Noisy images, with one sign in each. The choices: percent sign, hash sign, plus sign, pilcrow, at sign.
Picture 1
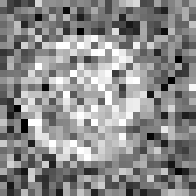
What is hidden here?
light at sign
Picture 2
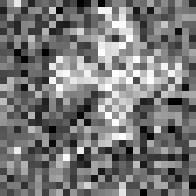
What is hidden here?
light plus sign
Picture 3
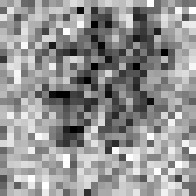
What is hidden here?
dark hash sign
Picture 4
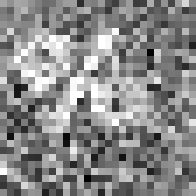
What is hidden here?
light percent sign
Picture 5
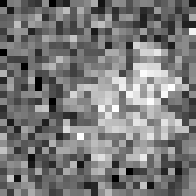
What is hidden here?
light hash sign
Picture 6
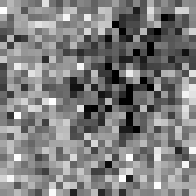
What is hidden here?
dark hash sign
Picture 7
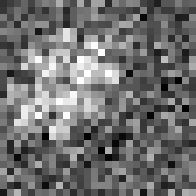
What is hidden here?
light hash sign
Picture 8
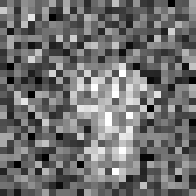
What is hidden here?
light pilcrow
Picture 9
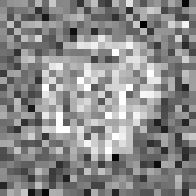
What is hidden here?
light at sign
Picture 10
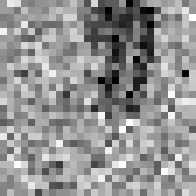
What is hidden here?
dark pilcrow
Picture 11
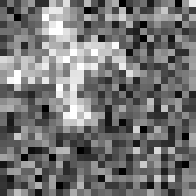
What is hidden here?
light plus sign
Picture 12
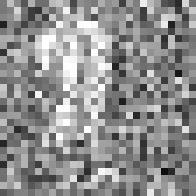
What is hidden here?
light pilcrow
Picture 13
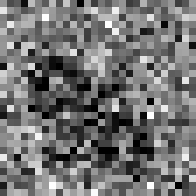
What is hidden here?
dark percent sign
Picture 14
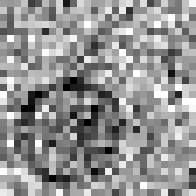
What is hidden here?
dark at sign
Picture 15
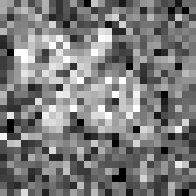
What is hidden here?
light percent sign
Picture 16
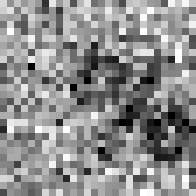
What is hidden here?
dark percent sign
